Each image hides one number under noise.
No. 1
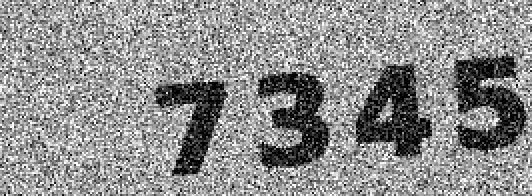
7345
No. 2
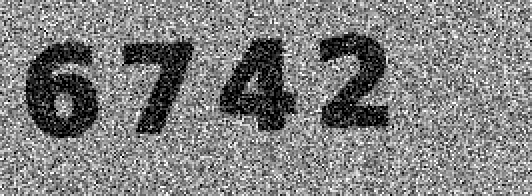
6742
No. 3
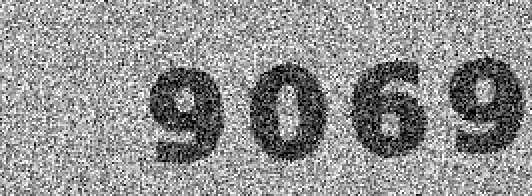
9069
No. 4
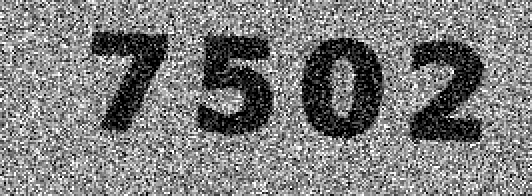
7502
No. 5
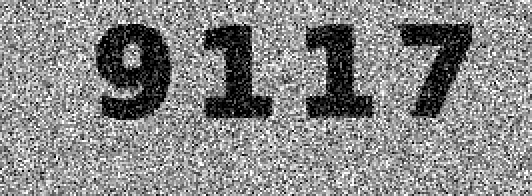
9117
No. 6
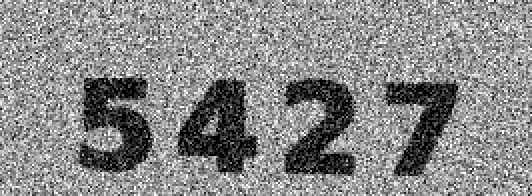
5427
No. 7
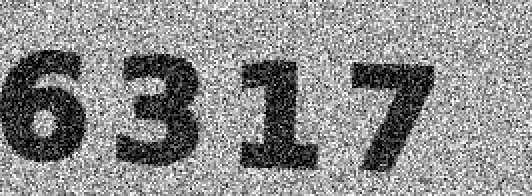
6317
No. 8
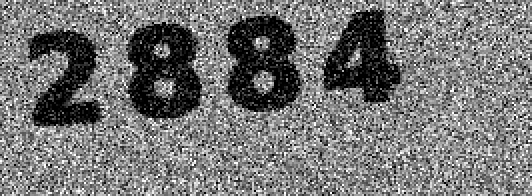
2884
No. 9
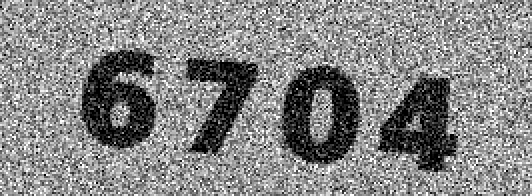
6704
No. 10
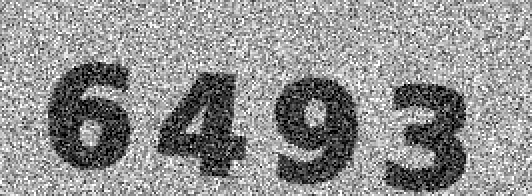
6493
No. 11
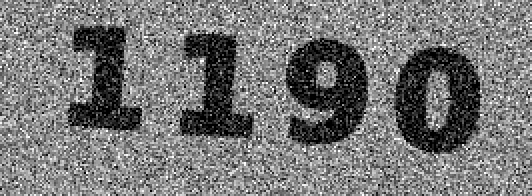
1190
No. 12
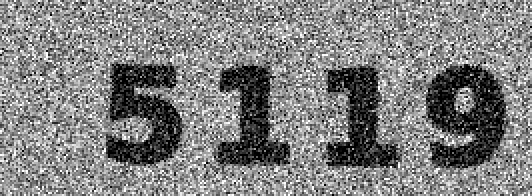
5119
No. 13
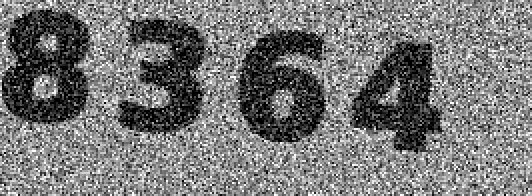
8364
